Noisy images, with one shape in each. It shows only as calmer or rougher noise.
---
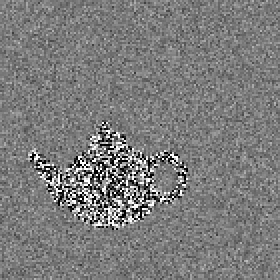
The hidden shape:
teapot
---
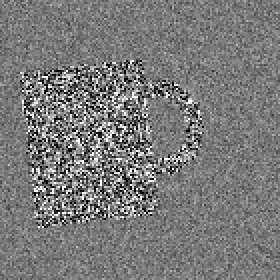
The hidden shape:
cup
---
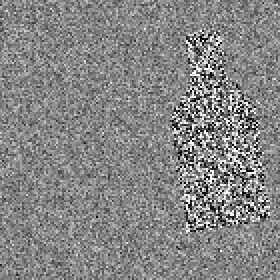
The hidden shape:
bottle
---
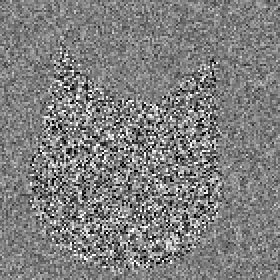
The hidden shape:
cat's head
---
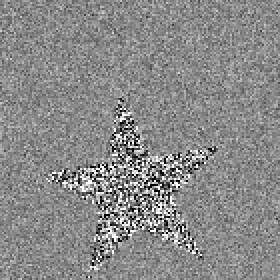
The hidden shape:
star
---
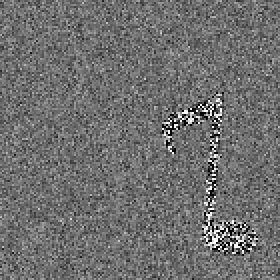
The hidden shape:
musical note
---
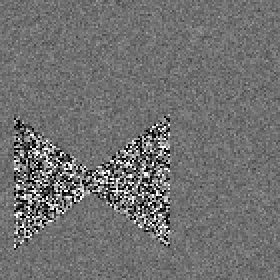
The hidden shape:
bow tie
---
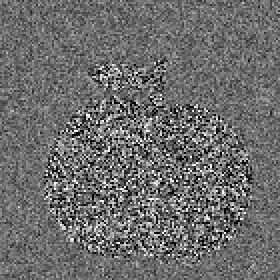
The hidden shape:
apple
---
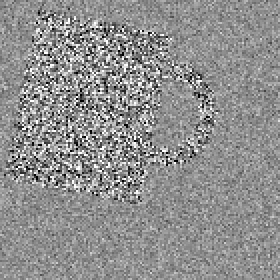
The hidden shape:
cup
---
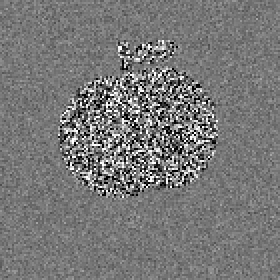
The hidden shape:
apple
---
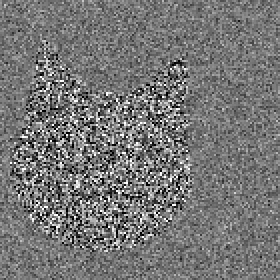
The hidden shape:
cat's head
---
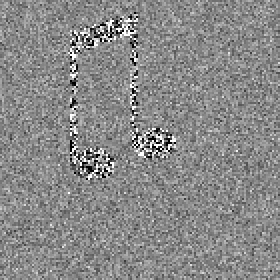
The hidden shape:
pair of musical notes
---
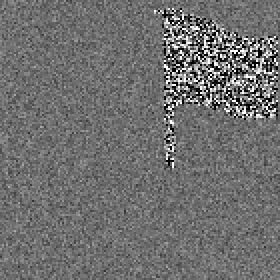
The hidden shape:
flag
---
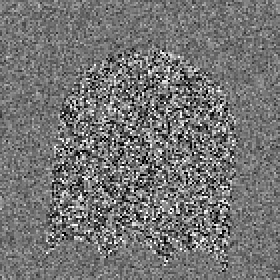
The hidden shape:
ghost
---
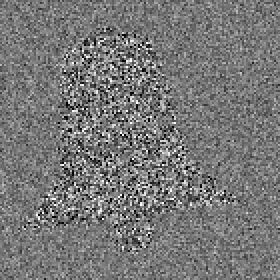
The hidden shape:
bell
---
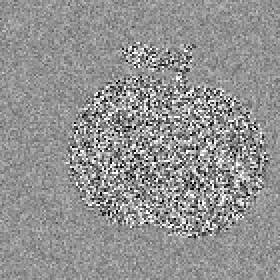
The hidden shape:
apple
